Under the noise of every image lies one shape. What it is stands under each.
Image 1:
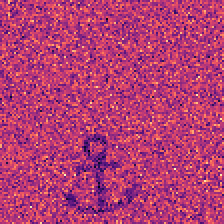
anchor
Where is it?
bottom middle
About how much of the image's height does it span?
a third
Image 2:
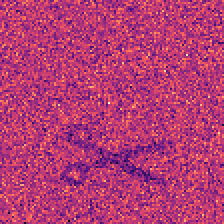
pair of scissors
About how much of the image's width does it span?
half
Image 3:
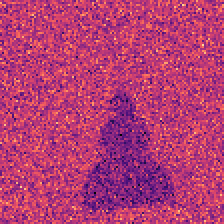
chess pawn
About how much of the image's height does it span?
half
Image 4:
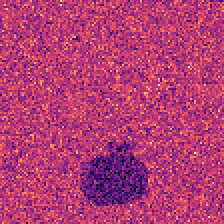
apple
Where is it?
bottom middle
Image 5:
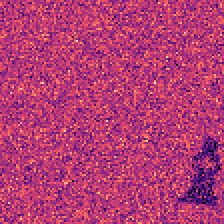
chess bishop
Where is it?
bottom right
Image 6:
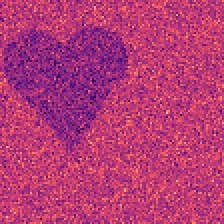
heart
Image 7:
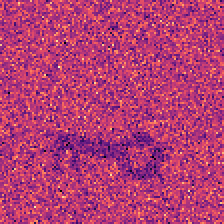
key
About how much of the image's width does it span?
half
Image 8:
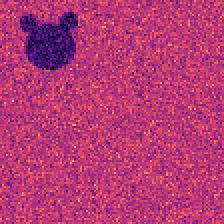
bear's head
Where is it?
top left
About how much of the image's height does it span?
a quarter
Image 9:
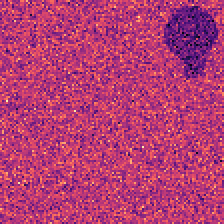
light bulb
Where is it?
top right
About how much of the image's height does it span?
a third
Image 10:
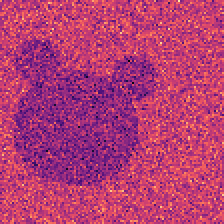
bear's head
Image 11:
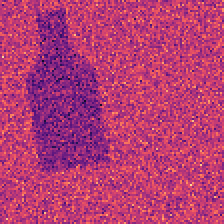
bottle
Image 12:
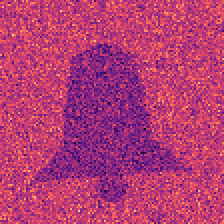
bell
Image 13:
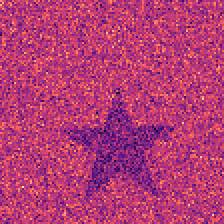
star
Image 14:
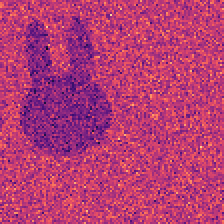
rabbit's head
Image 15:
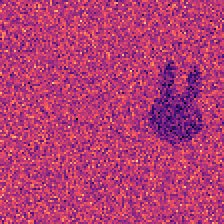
rabbit's head
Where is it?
middle right
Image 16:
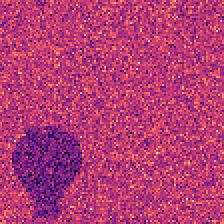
light bulb
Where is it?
bottom left
